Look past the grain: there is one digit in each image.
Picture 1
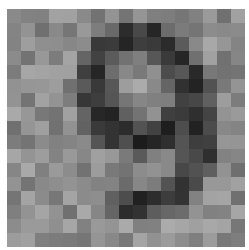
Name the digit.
9
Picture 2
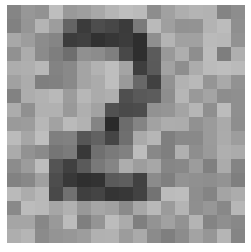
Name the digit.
2
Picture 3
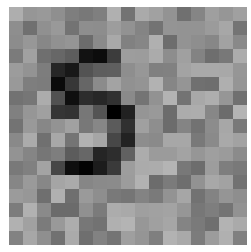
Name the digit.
5
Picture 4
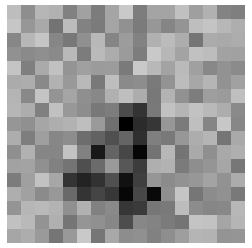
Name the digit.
4
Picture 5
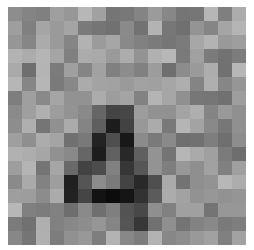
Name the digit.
4
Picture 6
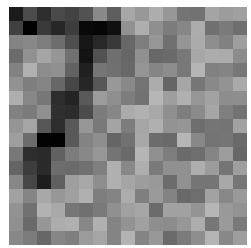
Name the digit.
7
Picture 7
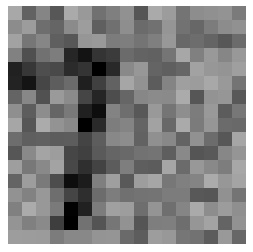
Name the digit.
7
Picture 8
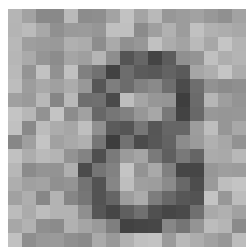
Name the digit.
8
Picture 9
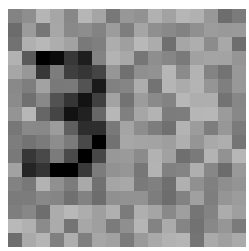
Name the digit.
3
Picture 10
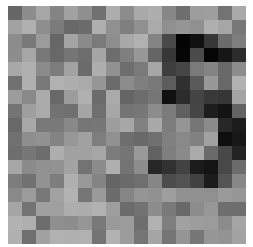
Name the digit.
5
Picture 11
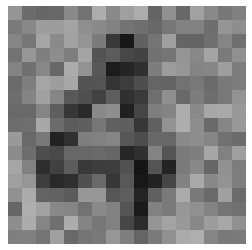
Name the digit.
4
